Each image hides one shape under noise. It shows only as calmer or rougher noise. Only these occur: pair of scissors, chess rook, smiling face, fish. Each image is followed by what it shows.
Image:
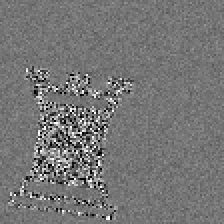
rough chess rook
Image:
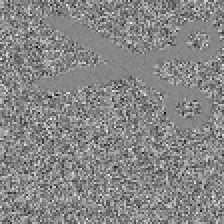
calm pair of scissors
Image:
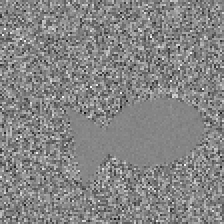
calm fish
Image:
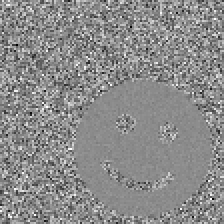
calm smiling face
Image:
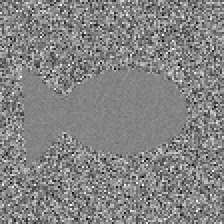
calm fish
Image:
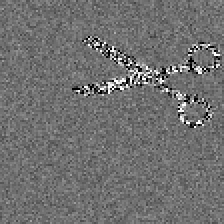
rough pair of scissors
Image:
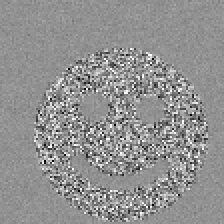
rough smiling face
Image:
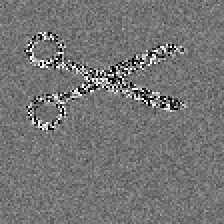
rough pair of scissors
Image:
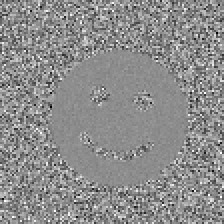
calm smiling face
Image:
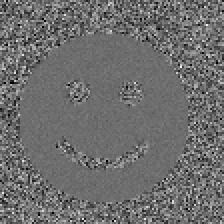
calm smiling face
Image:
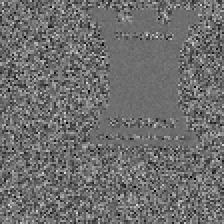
calm chess rook
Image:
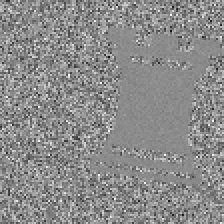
calm chess rook
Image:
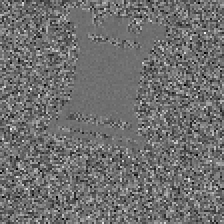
calm chess rook
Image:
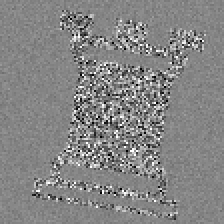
rough chess rook
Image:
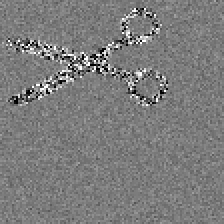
rough pair of scissors
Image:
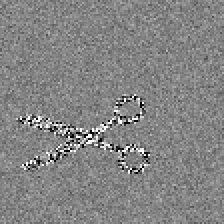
rough pair of scissors
